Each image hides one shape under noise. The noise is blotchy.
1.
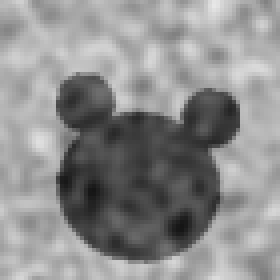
bear's head
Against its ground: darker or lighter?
darker
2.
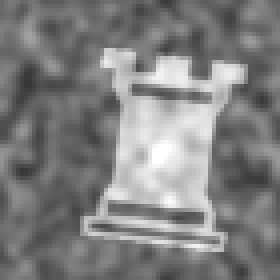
chess rook
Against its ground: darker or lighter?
lighter
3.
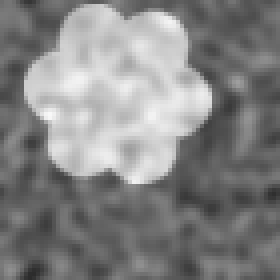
flower
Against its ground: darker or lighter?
lighter
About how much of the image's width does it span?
two thirds
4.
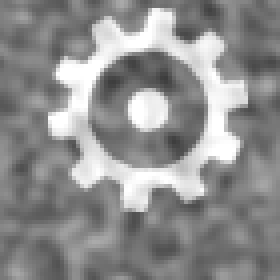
gear
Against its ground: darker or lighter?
lighter
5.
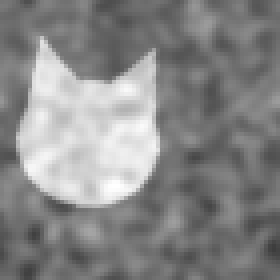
cat's head
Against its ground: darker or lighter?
lighter
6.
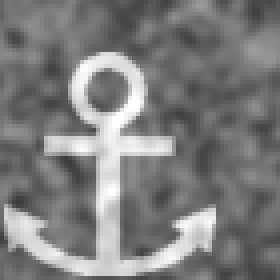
anchor
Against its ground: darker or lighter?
lighter
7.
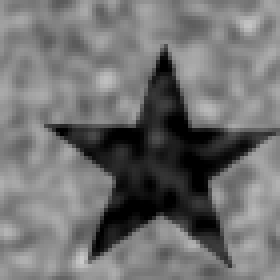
star
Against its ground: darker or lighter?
darker
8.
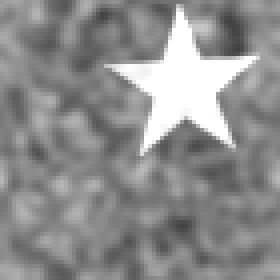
star
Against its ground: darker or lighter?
lighter
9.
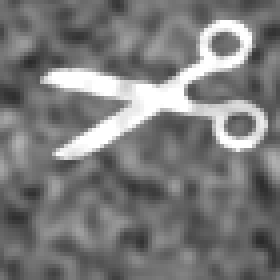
pair of scissors
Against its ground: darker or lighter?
lighter
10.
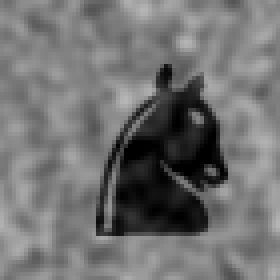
chess knight
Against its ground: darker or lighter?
darker
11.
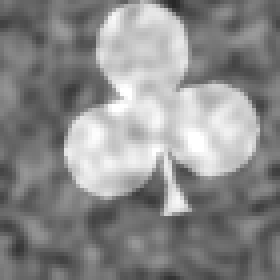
club
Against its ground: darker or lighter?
lighter
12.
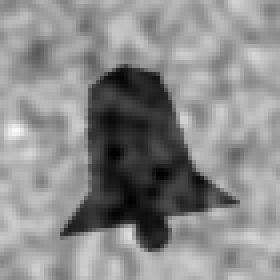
bell
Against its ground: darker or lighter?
darker
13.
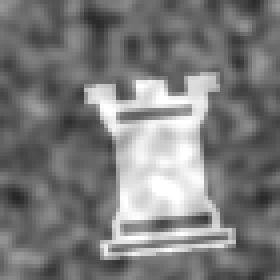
chess rook
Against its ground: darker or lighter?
lighter
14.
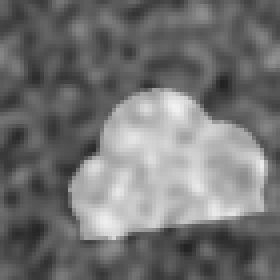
cloud
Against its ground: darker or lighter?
lighter
